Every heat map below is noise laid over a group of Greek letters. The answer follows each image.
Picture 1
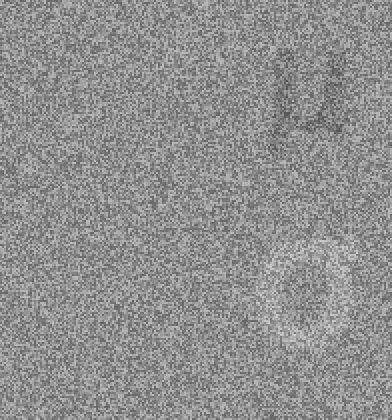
top right: dark mu; bottom right: light sigma
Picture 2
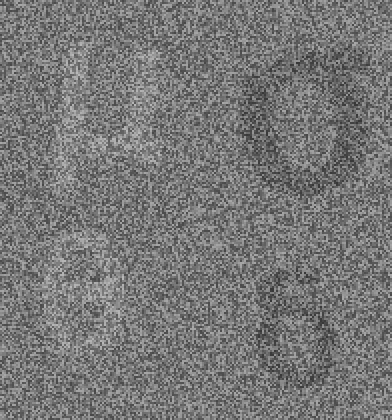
top left: light mu; top right: dark sigma; bottom left: light theta; bottom right: dark delta
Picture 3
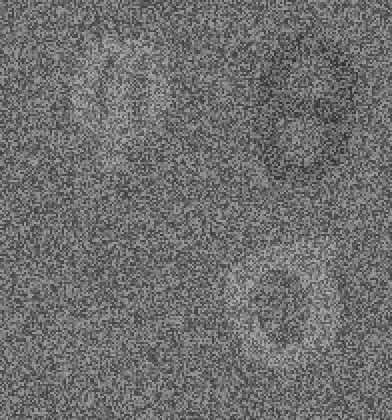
top left: light phi; top right: dark theta; bottom right: light sigma
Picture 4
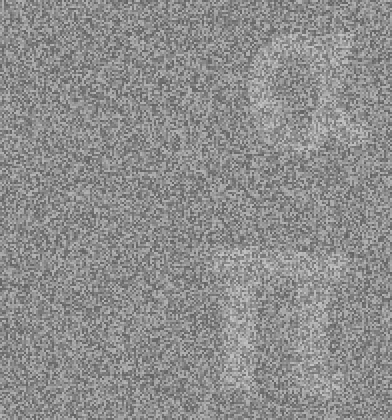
top right: light alpha; bottom right: light pi
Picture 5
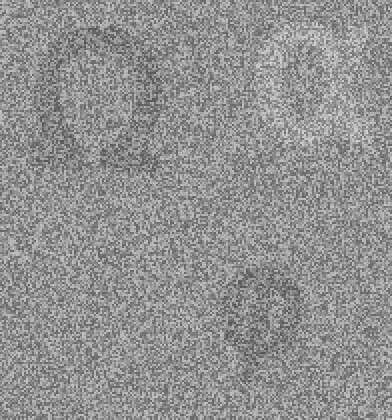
top left: dark omega; top right: light alpha; bottom right: dark phi
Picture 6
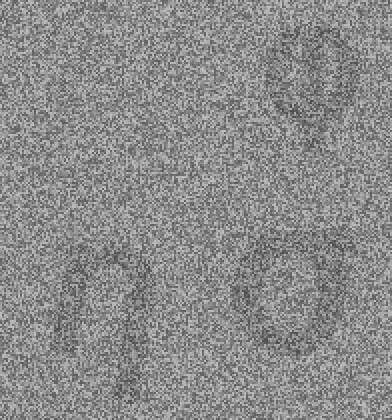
top right: dark phi; bottom left: dark eta; bottom right: dark sigma
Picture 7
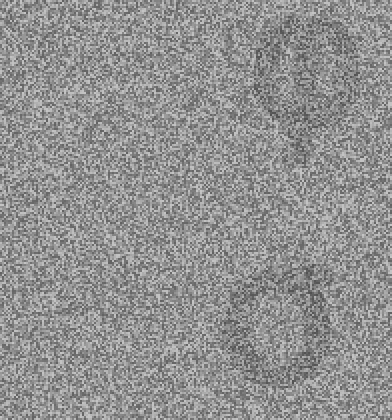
top right: dark phi; bottom right: dark sigma
